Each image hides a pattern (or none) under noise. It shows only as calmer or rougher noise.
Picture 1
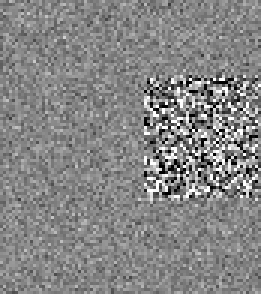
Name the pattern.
one block
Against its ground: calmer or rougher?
rougher
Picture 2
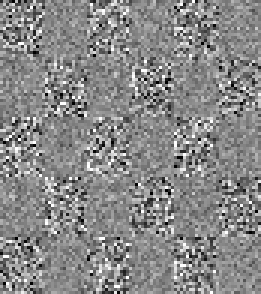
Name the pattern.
a checkerboard
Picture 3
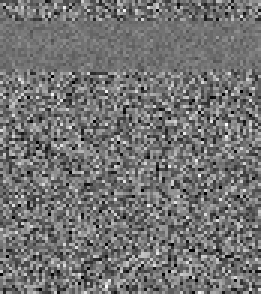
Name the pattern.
one band of rows
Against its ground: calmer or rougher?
calmer
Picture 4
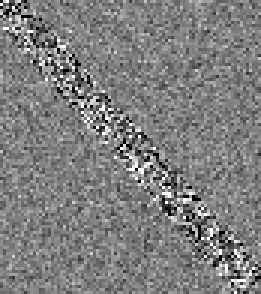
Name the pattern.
a diagonal band
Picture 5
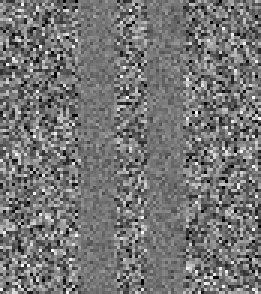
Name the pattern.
bands of columns
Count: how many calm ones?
2
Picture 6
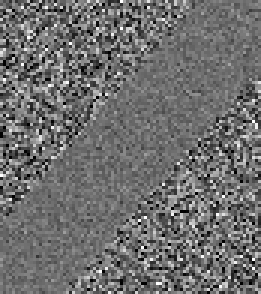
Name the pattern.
a diagonal band
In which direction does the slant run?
bottom left to top right
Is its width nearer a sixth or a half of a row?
a half
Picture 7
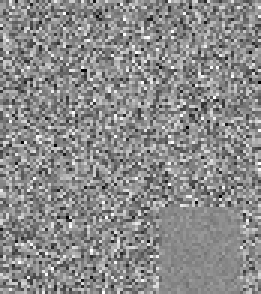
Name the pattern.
one block
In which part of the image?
bottom right
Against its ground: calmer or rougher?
calmer
